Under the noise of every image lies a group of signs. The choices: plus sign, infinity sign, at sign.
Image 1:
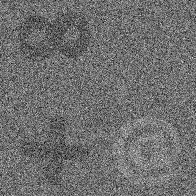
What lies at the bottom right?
at sign
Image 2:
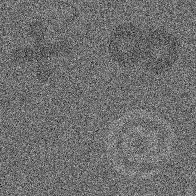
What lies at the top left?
plus sign
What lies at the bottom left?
nothing
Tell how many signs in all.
3
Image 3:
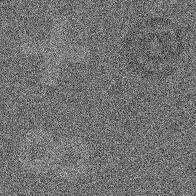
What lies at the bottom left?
infinity sign
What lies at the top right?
at sign
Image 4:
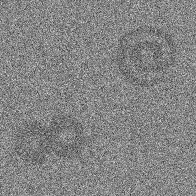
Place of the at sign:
top right
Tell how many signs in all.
2
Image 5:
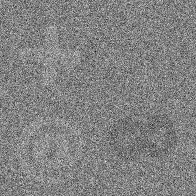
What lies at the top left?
plus sign
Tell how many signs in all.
3
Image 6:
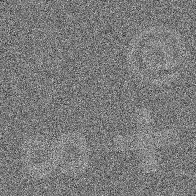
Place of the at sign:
top right
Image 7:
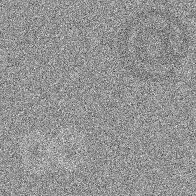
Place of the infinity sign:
bottom left
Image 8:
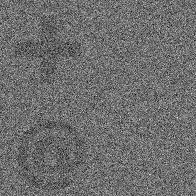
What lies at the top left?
plus sign
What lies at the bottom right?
nothing
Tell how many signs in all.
2
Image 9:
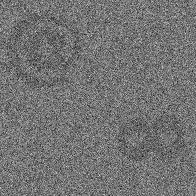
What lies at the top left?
at sign
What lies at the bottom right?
infinity sign
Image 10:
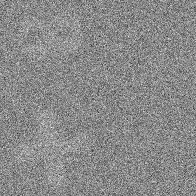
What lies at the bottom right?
nothing
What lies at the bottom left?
plus sign
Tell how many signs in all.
2
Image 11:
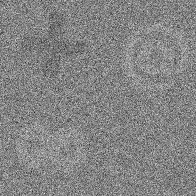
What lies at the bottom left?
infinity sign
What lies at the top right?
at sign
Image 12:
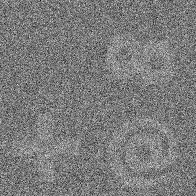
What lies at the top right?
infinity sign
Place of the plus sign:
bottom left
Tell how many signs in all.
3
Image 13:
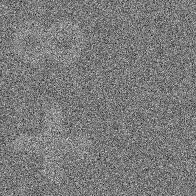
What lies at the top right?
nothing
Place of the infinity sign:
top left
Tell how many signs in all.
2
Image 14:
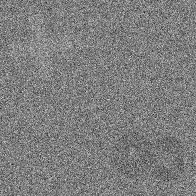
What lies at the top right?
nothing
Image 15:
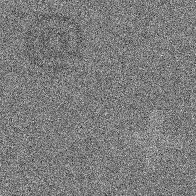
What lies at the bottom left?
nothing
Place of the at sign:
top left
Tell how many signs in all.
2
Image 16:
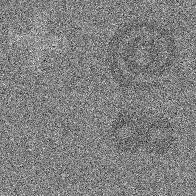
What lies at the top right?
at sign
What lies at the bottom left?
nothing
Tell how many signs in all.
3
